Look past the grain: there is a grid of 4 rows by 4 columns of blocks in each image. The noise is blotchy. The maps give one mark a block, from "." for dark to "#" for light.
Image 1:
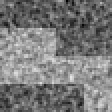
. . . .
# # . .
# # # #
. . . #
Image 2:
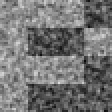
# # # .
# . . #
# # # .
# . . .
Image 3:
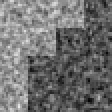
# # # .
# # . .
# . . .
# . . .
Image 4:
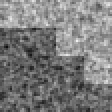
# # # #
. . # #
. . . #
. . . .
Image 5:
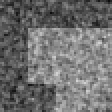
. . . .
. # # #
. # # #
. . # #
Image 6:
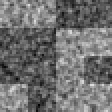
# # . .
. . # #
. . # .
# . # #
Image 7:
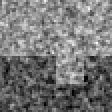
# # # #
# # # #
. . # .
. . . .
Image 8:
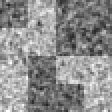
. # . .
# # . .
# . # #
# . . #
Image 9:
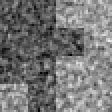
. . # #
. . . #
. . # #
# . # #
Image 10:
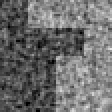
. # # #
. . . #
. . # #
. . # #
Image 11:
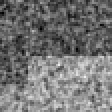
. . . .
. . . .
. # # #
# # # #
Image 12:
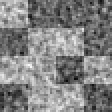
# . . .
. # # .
# # . #
. # # .
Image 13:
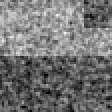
# # # .
# # # #
. . . .
. . . .
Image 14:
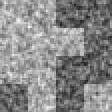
# # . .
# # # .
# # . .
. # . #
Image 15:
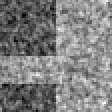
. . # #
. . # #
# # # #
. . # #
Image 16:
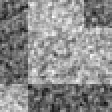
. # # .
. # # #
. # # #
# . . .
